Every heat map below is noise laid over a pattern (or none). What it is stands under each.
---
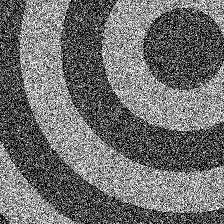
rings round one point
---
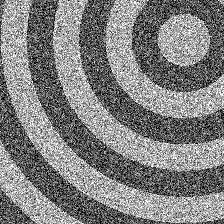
rings round one point
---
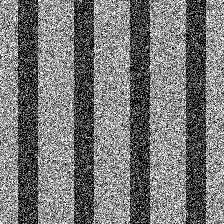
vertical stripes
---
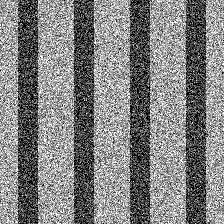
vertical stripes
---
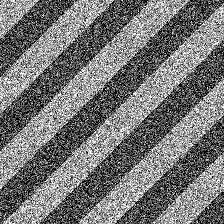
diagonal stripes
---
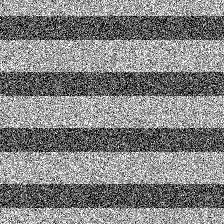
horizontal stripes
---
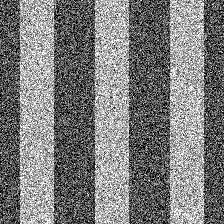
vertical stripes
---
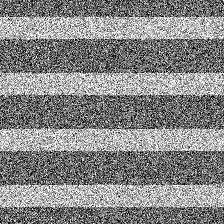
horizontal stripes
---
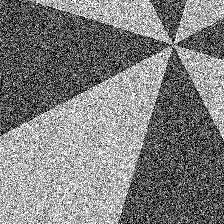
spokes from one point
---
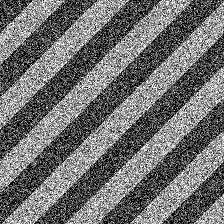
diagonal stripes
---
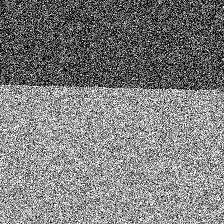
a sharp edge
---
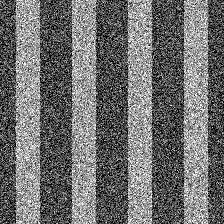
vertical stripes
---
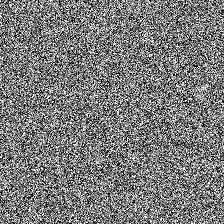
only noise
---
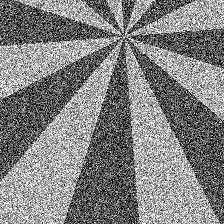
spokes from one point
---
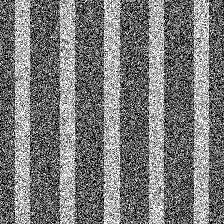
vertical stripes
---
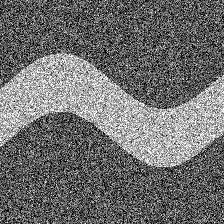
a wavy band
